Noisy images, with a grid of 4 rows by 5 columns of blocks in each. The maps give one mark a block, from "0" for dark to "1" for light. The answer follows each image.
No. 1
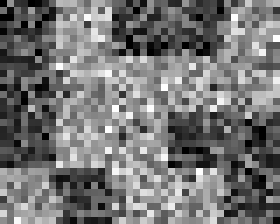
01001
01111
01100
10110
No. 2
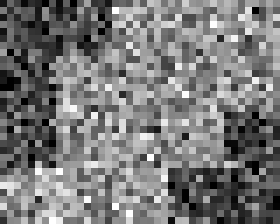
00111
01111
01110
11100
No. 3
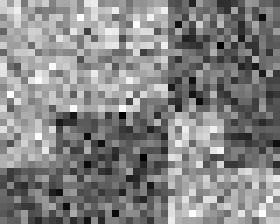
11100
11100
10010
00011
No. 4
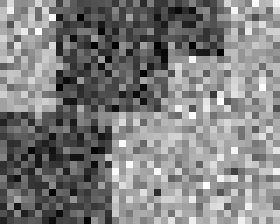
10001
10011
00111
00111
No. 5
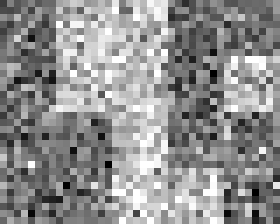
01100
01101
00100
00110
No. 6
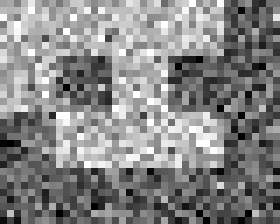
11110
10100
01110
00000
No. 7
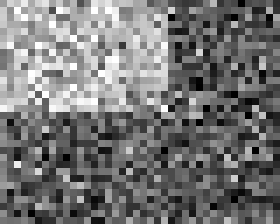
11100
11100
00000
00000
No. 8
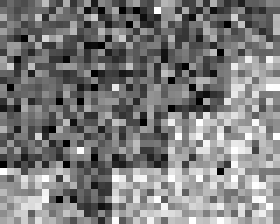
00000
00001
00011
10111
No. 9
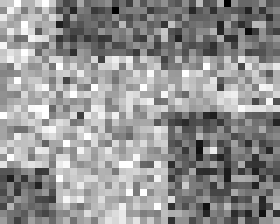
10000
11111
11100
01100
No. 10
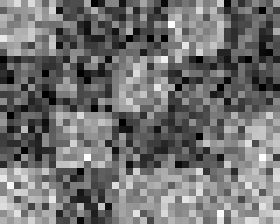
10010
00100
01001
10111
